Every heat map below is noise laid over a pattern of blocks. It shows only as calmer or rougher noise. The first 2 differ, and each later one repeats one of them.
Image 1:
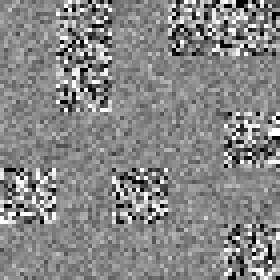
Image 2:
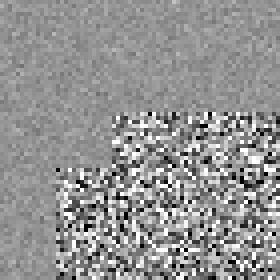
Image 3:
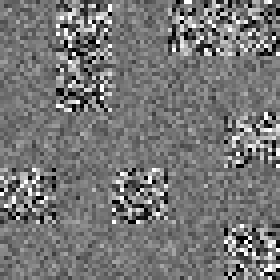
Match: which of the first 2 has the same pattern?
1
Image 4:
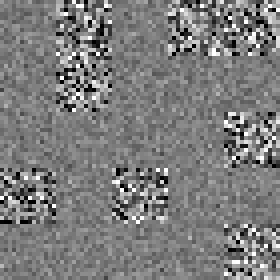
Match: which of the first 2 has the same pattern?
1
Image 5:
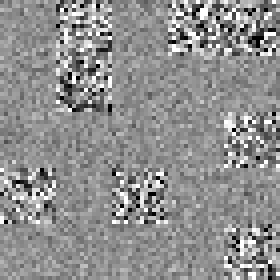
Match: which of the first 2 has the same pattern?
1
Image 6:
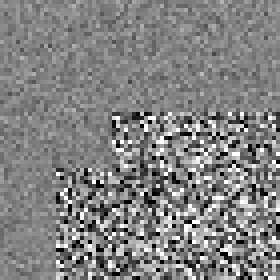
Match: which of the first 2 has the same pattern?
2
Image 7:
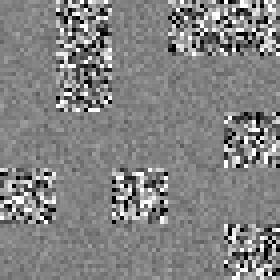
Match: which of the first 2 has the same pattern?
1
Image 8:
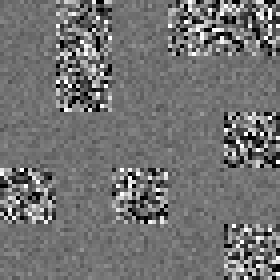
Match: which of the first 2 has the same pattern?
1
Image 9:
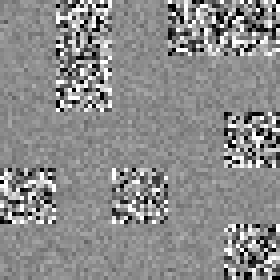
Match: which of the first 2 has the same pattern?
1
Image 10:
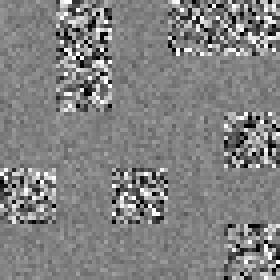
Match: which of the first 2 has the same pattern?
1
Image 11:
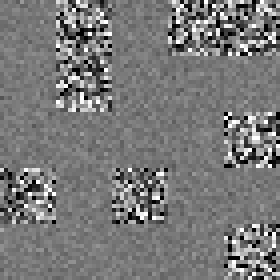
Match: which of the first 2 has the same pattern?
1
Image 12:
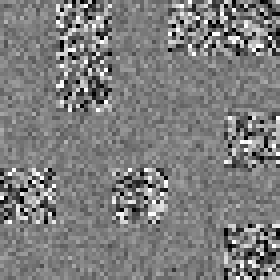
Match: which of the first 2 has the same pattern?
1
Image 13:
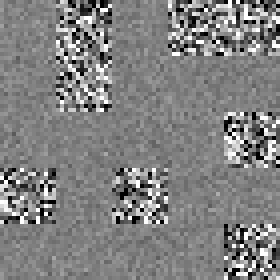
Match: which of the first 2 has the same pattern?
1
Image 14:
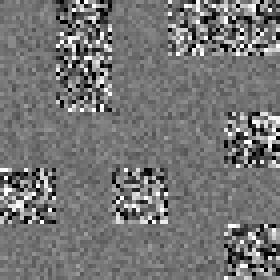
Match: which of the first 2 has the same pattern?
1
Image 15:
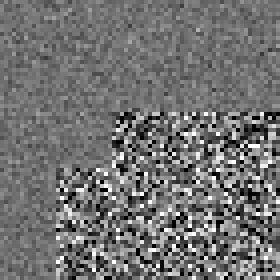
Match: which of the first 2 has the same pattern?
2
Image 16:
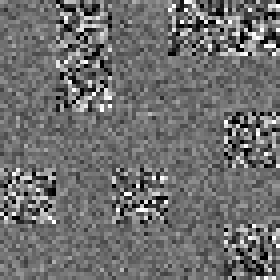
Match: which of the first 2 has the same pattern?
1
